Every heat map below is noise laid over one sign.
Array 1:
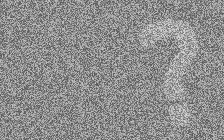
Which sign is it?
question mark
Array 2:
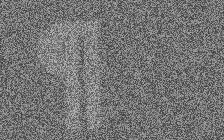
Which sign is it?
pilcrow
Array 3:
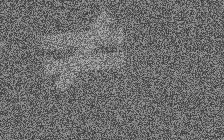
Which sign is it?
not-equal sign
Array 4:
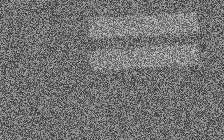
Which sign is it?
equals sign
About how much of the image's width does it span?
half
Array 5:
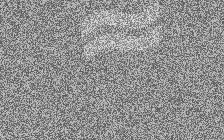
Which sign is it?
approximately sign
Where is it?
top middle
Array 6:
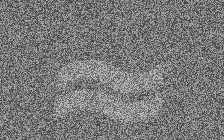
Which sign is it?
approximately sign
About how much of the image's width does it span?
half
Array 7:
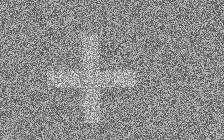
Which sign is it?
plus sign
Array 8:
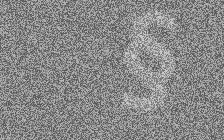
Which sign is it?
section sign
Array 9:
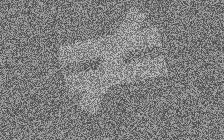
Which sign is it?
not-equal sign
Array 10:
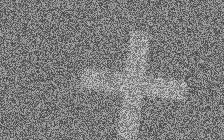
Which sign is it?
plus sign
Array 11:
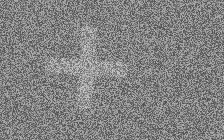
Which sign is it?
plus sign
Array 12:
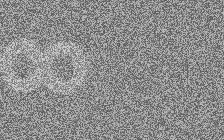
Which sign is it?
infinity sign
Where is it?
middle left
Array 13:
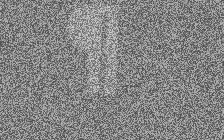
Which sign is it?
pilcrow
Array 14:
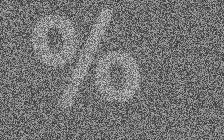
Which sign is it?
percent sign
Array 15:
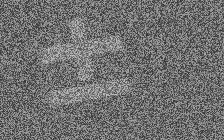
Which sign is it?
plus-minus sign
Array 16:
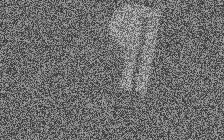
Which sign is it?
pilcrow
